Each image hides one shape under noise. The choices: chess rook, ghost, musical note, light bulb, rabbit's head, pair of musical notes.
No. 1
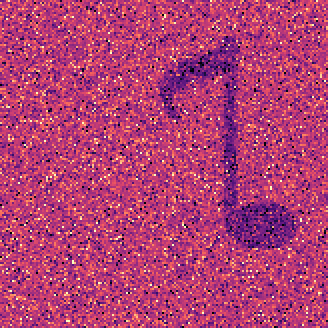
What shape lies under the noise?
musical note
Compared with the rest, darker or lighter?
darker
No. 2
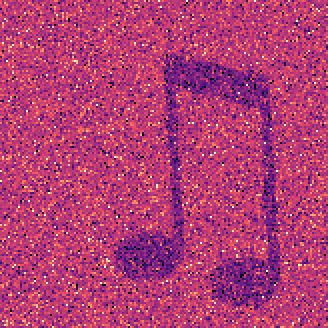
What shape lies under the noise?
pair of musical notes
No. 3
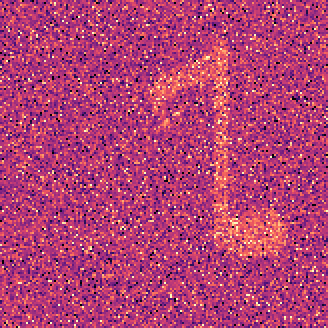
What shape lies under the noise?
musical note
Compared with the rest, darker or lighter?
lighter
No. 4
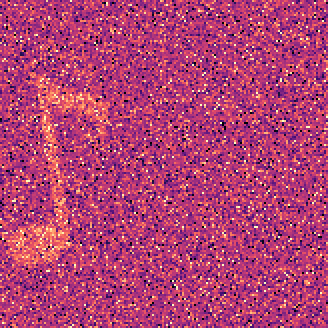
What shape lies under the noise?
musical note
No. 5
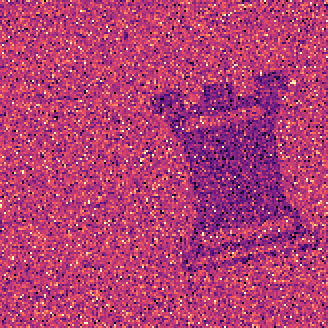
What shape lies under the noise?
chess rook
